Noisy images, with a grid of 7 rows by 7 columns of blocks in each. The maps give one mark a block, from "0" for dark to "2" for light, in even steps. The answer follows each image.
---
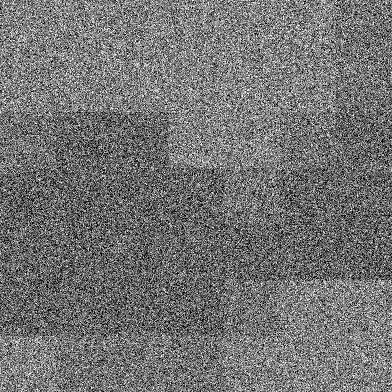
2 2 2 2 2 2 1
2 2 2 2 2 2 1
1 0 0 2 2 1 0
0 0 0 0 1 0 0
0 0 0 0 0 0 0
0 0 0 0 1 2 2
2 1 1 1 2 2 2
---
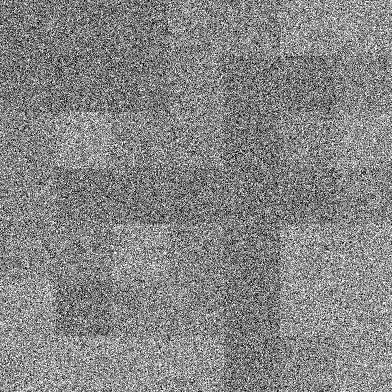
0 0 0 1 1 2 2
0 0 0 1 0 0 1
1 2 1 1 0 1 2
1 0 0 0 0 0 1
1 1 2 1 0 2 2
2 0 1 1 0 2 2
2 2 2 2 0 1 2
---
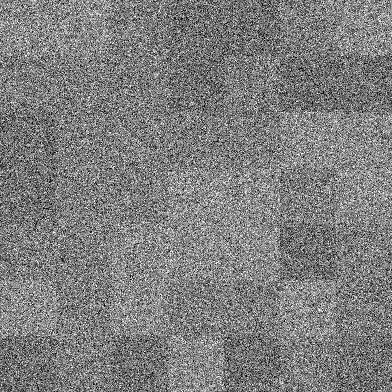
2 2 1 0 0 1 2
1 1 1 0 1 0 0
0 1 1 1 1 2 2
0 1 1 2 2 1 2
1 1 2 2 2 0 1
2 1 2 1 1 2 1
0 1 0 2 0 1 0
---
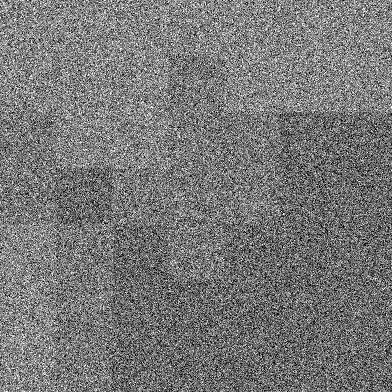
2 2 2 2 2 2 2
2 2 2 1 2 2 2
1 2 2 1 1 0 0
1 0 1 1 1 0 0
2 1 0 1 0 0 0
2 1 0 0 0 0 0
2 1 0 0 0 0 0
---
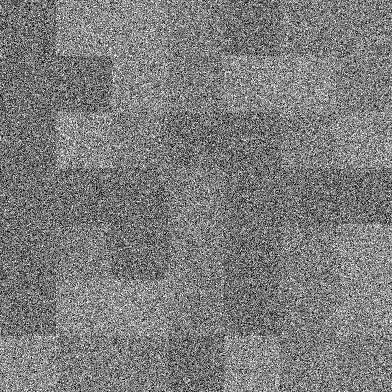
0 2 2 1 0 1 1
0 0 2 1 2 2 1
0 2 1 0 0 1 2
0 0 0 1 0 0 0
0 1 0 1 0 1 2
0 2 2 1 0 1 2
2 1 1 0 2 1 1
